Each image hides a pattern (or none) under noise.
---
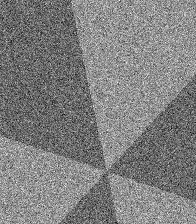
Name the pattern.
spokes from one point
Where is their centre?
bottom middle
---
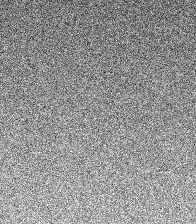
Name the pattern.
a smooth slope
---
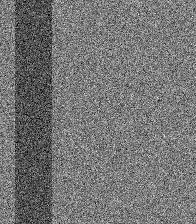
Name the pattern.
one vertical stripe
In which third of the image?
left
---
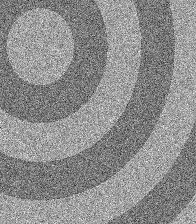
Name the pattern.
rings round one point
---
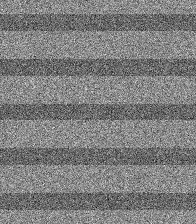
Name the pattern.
horizontal stripes
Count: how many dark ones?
5
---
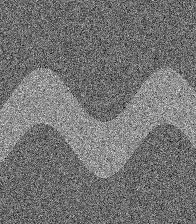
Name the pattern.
a wavy band
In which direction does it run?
left to right
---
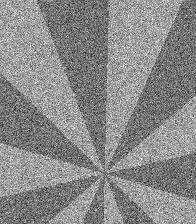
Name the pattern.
spokes from one point
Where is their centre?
bottom middle
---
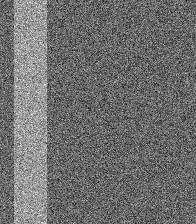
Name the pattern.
one vertical stripe
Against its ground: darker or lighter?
lighter
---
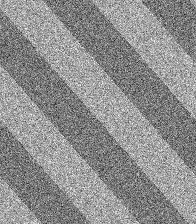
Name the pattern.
diagonal stripes
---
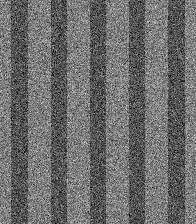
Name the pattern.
vertical stripes
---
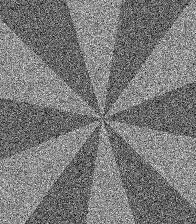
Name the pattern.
spokes from one point
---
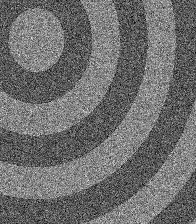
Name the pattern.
rings round one point
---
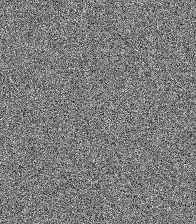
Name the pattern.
only noise
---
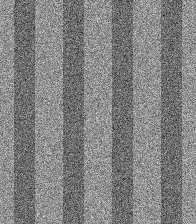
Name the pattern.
vertical stripes
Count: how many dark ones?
4
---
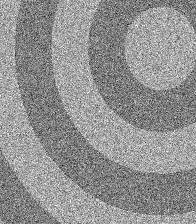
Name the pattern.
rings round one point
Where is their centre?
top right
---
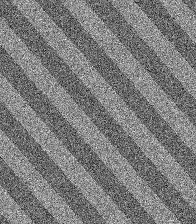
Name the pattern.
diagonal stripes
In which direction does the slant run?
top left to bottom right
